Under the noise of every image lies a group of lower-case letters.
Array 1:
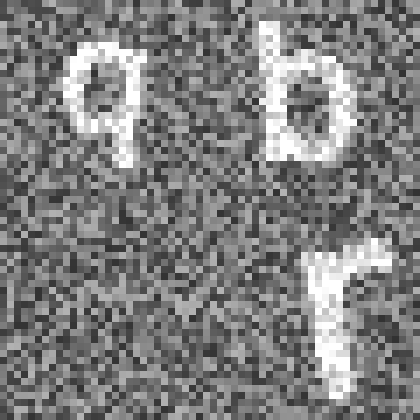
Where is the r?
bottom right
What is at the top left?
q
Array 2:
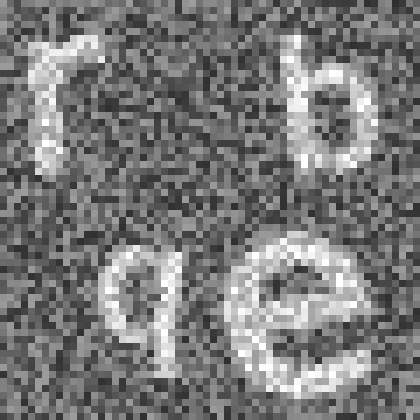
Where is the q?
bottom left
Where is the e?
bottom right
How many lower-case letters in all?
4
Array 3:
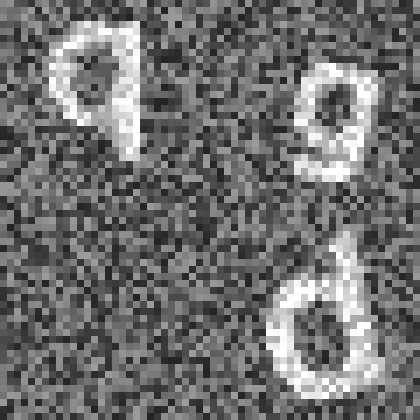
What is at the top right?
g
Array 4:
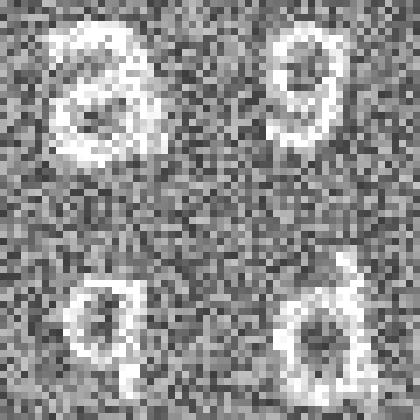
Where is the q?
bottom left
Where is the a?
top left
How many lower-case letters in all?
4
